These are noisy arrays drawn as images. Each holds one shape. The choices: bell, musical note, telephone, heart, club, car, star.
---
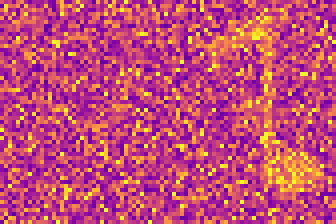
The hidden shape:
musical note
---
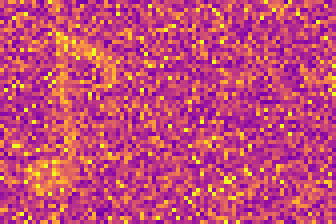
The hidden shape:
musical note
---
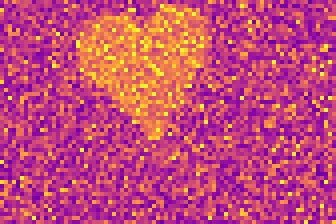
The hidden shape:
heart
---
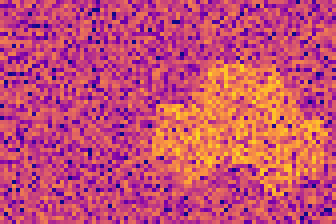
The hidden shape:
car
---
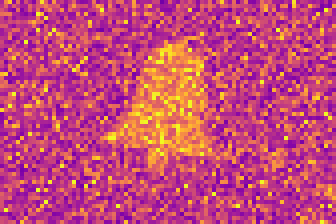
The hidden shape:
bell
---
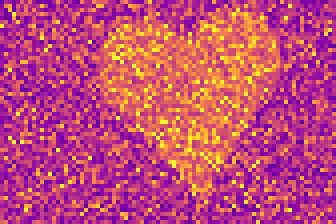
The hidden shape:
heart
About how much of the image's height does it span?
nearly all
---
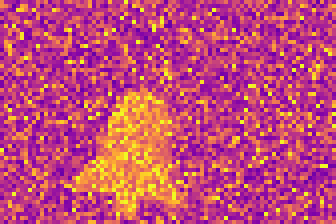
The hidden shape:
bell
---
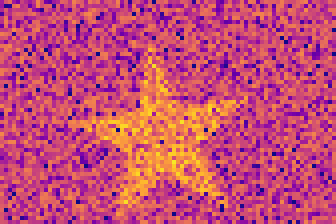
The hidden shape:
star
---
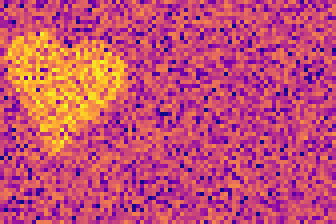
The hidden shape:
heart
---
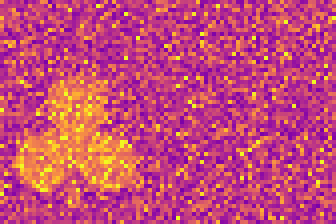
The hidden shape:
club
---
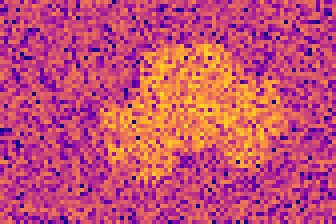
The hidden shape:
car
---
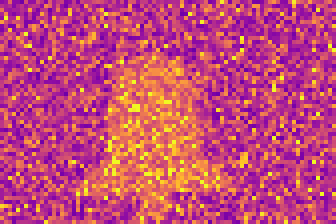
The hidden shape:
bell
